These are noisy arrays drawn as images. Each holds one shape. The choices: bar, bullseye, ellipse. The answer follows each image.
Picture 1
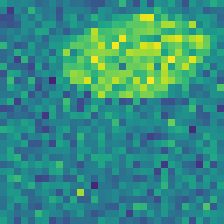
light ellipse
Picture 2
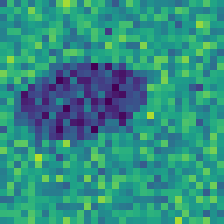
dark ellipse
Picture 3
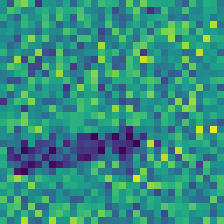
dark bar
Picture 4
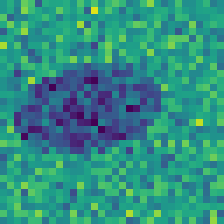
dark ellipse
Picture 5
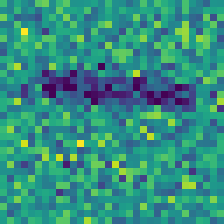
dark bar
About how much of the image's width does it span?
two thirds
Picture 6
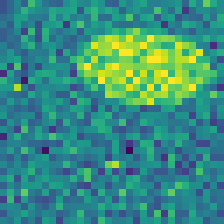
light ellipse
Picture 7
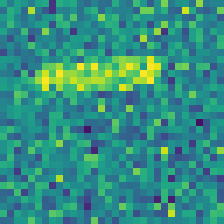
light bar
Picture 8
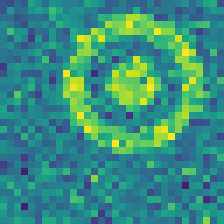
light bullseye
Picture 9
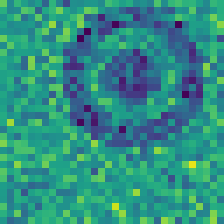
dark bullseye
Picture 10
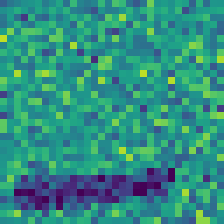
dark bar
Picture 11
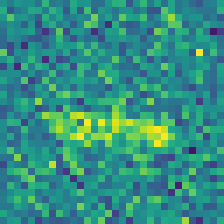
light bar
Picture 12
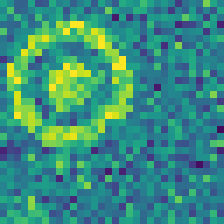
light bullseye
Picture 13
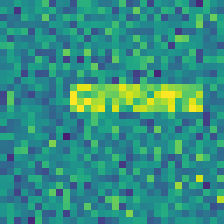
light bar
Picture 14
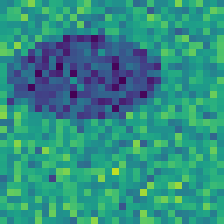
dark ellipse
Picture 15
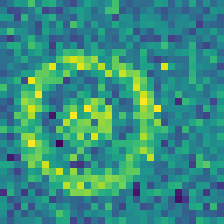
light bullseye
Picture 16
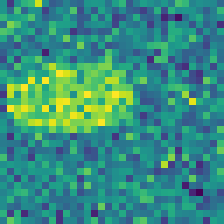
light ellipse
